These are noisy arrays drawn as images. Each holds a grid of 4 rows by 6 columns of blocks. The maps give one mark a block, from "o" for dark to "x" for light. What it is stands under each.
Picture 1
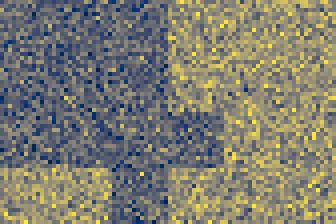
o o o x x x
o o o x x x
o o o o x x
x x o x x x
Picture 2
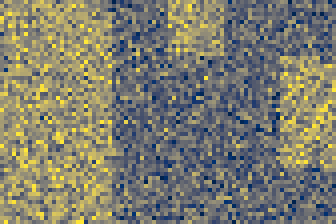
x x o x o o
x x o o o x
x x o o o x
x x o o o o
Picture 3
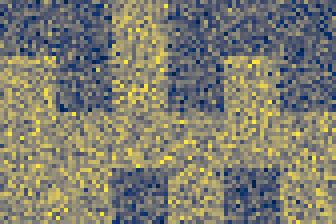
o o x o o o
x o x o x o
x x x x x x
x x o x o x
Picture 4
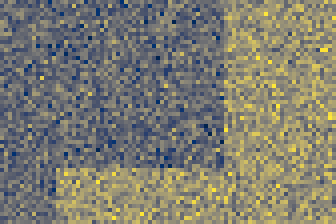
o o o o x x
o o o o x x
o o o o x x
o x x x x x
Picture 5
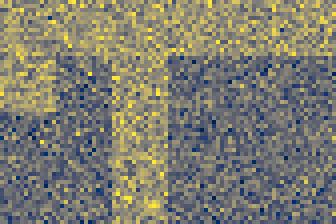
x x x x x x
x o x o o o
o o x o o o
o o x o o o
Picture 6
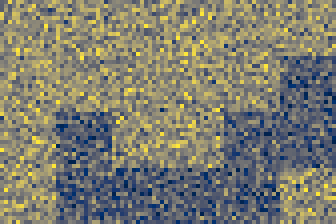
x x x x x x
x x x x x o
x o x x o o
x o o o o x
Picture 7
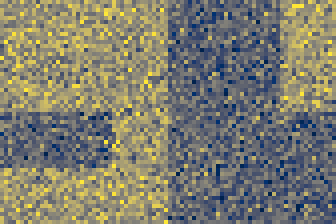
x x x o o x
x x x o o x
o o x o o o
x x x o o o
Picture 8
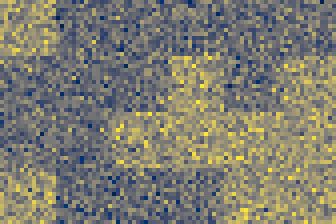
x o o o o o
o o o x o x
o o x x x x
x o o o x x
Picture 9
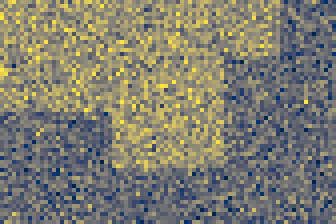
x x x x x o
x x x x o o
o o x x o o
o o o o o o
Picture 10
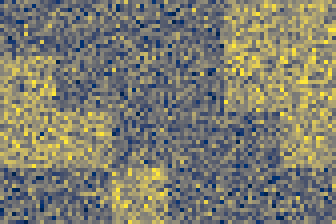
o o o o x x
x o o o x x
x x o o o x
o o x o o o
